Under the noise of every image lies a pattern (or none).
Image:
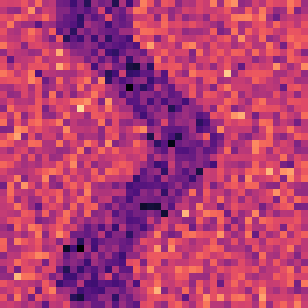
a wavy band
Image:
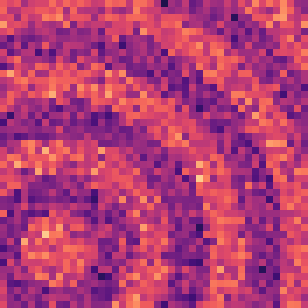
rings round one point
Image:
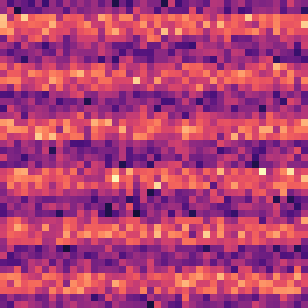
horizontal stripes
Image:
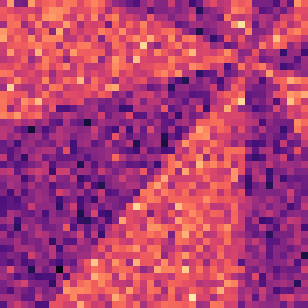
spokes from one point
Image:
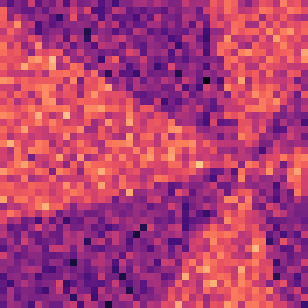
spokes from one point
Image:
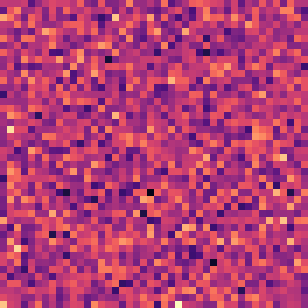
only noise
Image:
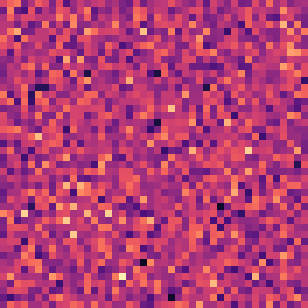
only noise
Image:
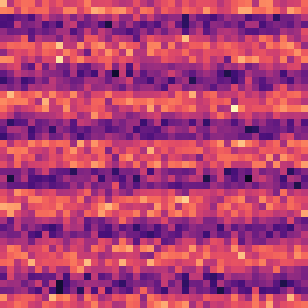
horizontal stripes
